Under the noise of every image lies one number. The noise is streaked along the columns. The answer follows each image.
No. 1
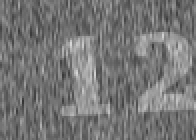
12
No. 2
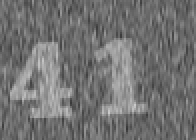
41
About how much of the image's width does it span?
two thirds
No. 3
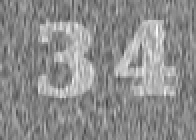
34
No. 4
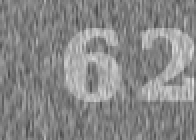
62
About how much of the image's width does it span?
two thirds
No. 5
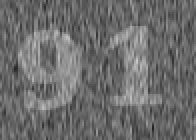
91
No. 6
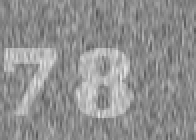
78
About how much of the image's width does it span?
two thirds
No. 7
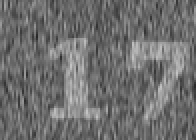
17
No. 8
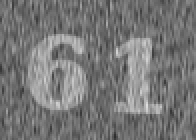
61
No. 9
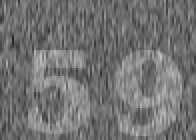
59
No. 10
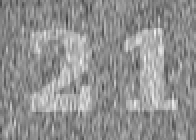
21
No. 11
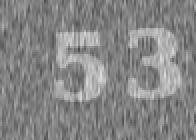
53
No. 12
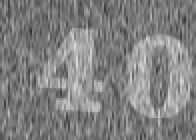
40
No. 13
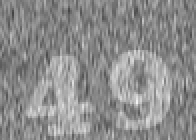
49
